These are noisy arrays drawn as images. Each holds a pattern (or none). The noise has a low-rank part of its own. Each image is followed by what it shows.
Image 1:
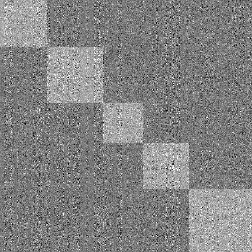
blocks along the diagonal
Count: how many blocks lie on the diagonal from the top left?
5
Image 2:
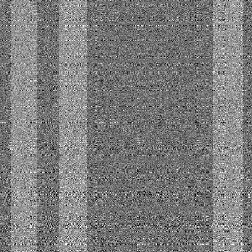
bands of columns
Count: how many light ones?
3
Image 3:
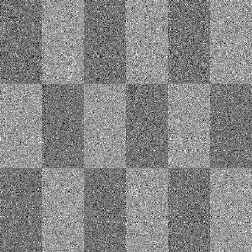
a checkerboard
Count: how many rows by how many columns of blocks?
3 by 6
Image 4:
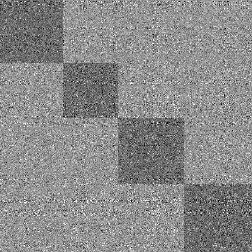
blocks along the diagonal
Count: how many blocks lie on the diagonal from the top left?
4
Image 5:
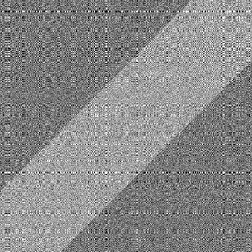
a diagonal band
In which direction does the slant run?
bottom left to top right
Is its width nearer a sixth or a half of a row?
a half
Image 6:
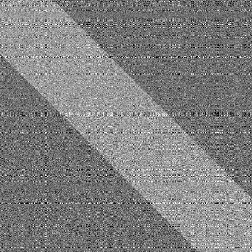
a diagonal band
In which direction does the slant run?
top left to bottom right
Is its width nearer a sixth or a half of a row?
a half
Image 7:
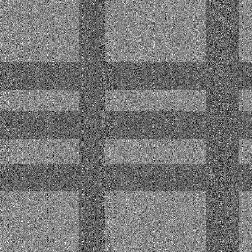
bands of rows crossing bands of columns
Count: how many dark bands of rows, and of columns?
3 and 2
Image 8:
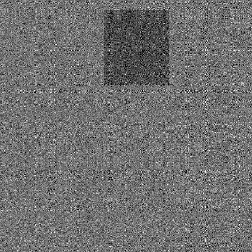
one block
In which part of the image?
top middle
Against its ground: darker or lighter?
darker
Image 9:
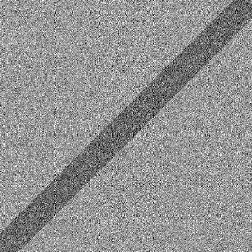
a diagonal band
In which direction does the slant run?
bottom left to top right
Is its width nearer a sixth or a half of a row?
a sixth
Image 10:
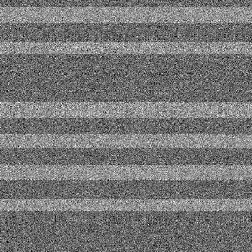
bands of rows
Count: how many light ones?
6
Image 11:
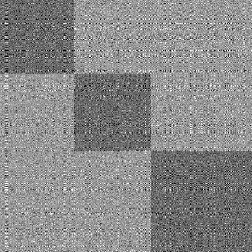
blocks along the diagonal
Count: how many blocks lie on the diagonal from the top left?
3
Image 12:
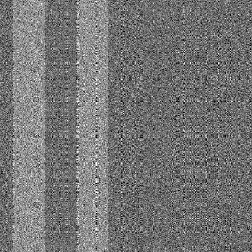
bands of columns
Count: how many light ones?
2
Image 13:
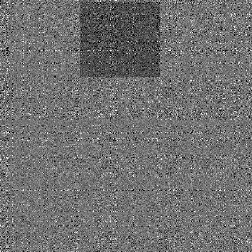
one block
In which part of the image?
top middle
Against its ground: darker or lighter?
darker
